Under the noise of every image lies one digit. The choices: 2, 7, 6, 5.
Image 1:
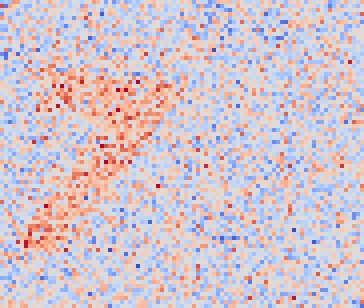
7
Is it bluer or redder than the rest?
redder
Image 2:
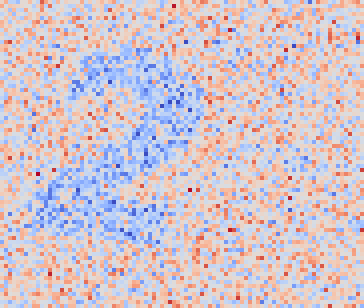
2
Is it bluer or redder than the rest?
bluer
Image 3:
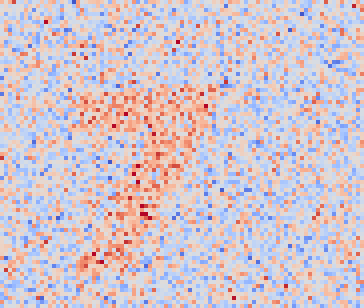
7
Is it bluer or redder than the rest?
redder
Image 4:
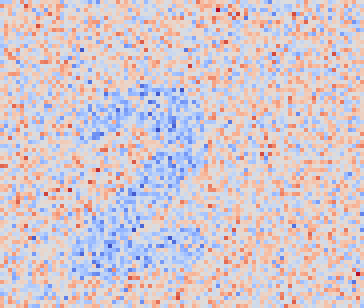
2
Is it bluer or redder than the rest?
bluer
